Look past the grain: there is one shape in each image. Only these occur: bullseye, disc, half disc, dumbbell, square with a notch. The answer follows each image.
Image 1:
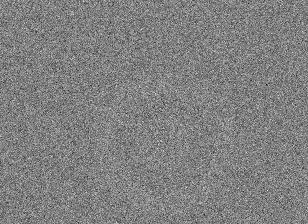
bullseye
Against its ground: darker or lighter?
lighter
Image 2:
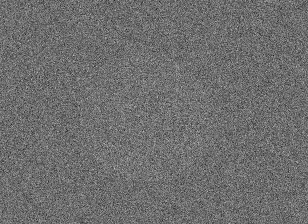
disc
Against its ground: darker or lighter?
lighter
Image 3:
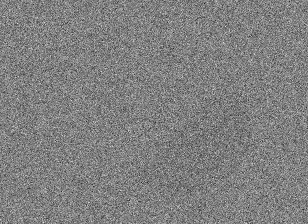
half disc
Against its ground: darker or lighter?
darker
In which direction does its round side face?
down and right
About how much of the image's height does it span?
half
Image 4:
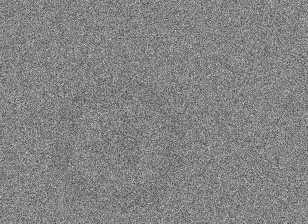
bullseye
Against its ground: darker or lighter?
darker
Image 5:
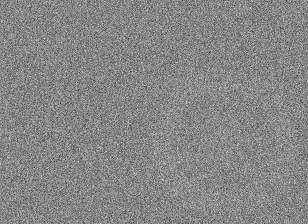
bullseye
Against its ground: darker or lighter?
lighter
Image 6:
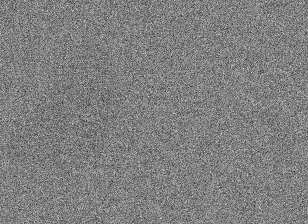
half disc
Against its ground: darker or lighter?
darker
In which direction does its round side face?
down and right
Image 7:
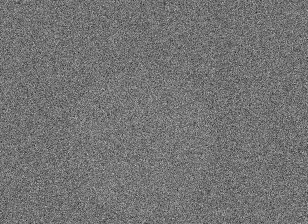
disc
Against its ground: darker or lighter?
lighter
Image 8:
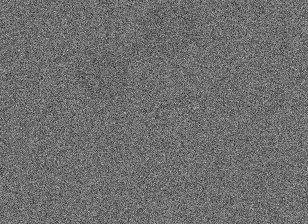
dumbbell
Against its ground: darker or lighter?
darker
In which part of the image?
top middle
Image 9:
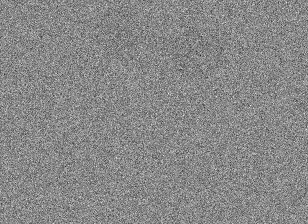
dumbbell
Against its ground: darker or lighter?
darker
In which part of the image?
top middle
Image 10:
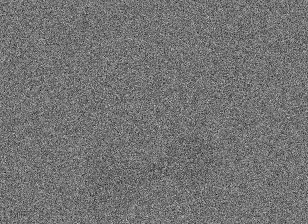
dumbbell
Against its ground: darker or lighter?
darker
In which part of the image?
bottom middle
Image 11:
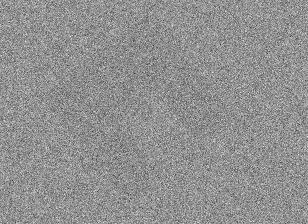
square with a notch
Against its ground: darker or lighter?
darker
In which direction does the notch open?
down and right
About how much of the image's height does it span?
nearly all
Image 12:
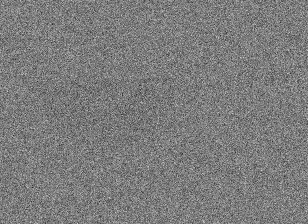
half disc
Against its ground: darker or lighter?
darker
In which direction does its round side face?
down
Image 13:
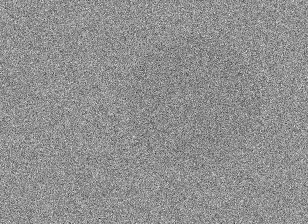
disc
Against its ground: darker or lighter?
darker
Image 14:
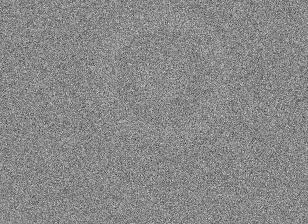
bullseye
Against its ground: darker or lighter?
lighter
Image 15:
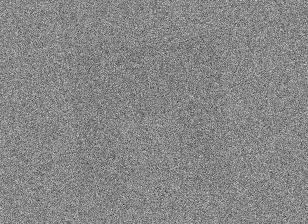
square with a notch
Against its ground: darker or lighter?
darker
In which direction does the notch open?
down
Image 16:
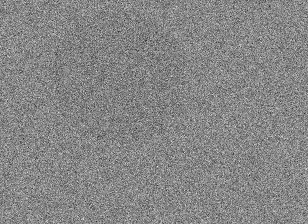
disc
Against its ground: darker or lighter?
darker
